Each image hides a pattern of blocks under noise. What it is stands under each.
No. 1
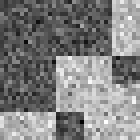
mirrored about the diagonal from the top left
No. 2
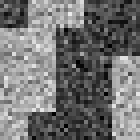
no symmetry
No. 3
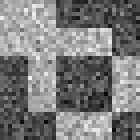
mirrored about the diagonal from the top left
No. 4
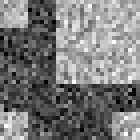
mirrored about the diagonal from the bottom left
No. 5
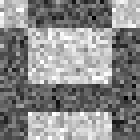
left and right mirror each other
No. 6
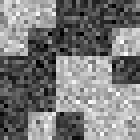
mirrored about the diagonal from the top left
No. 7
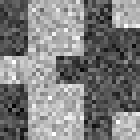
top and bottom mirror each other
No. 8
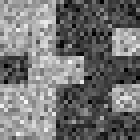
top and bottom mirror each other
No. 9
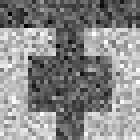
left and right mirror each other
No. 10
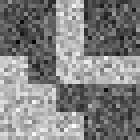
mirrored about the diagonal from the bottom left
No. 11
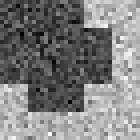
mirrored about the diagonal from the top left
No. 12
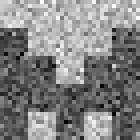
left and right mirror each other
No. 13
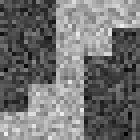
the same after a half turn
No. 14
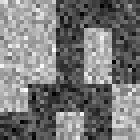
no symmetry
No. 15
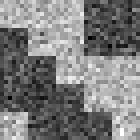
mirrored about the diagonal from the bottom left
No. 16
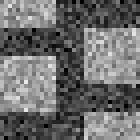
the same after a half turn
